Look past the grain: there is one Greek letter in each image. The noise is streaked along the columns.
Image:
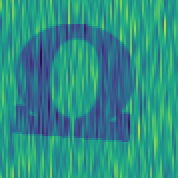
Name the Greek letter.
omega
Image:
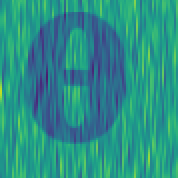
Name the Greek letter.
theta
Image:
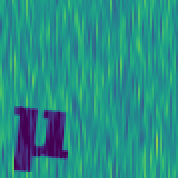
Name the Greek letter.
mu
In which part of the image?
bottom left
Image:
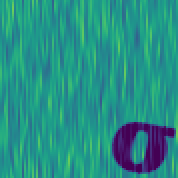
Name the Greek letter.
sigma
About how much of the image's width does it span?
a third
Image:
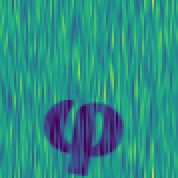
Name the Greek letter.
phi
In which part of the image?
bottom middle
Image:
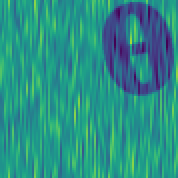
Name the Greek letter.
theta
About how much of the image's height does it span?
half
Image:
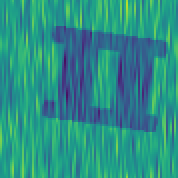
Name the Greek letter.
pi
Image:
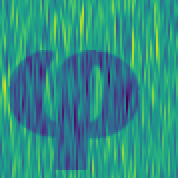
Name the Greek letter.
phi
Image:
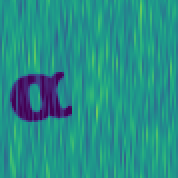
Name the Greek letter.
alpha
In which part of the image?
middle left
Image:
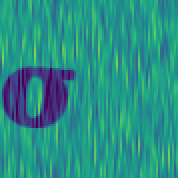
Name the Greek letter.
sigma
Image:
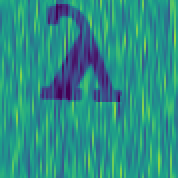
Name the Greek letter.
lambda
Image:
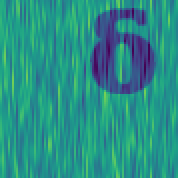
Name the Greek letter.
delta
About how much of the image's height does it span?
half
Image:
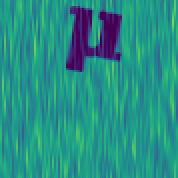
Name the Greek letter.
mu
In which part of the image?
top middle
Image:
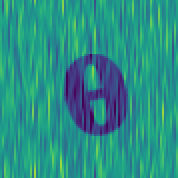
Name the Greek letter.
theta
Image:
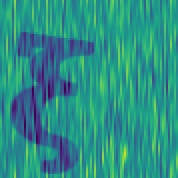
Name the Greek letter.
xi
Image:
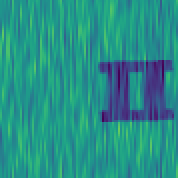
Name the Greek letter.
pi
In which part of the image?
middle right
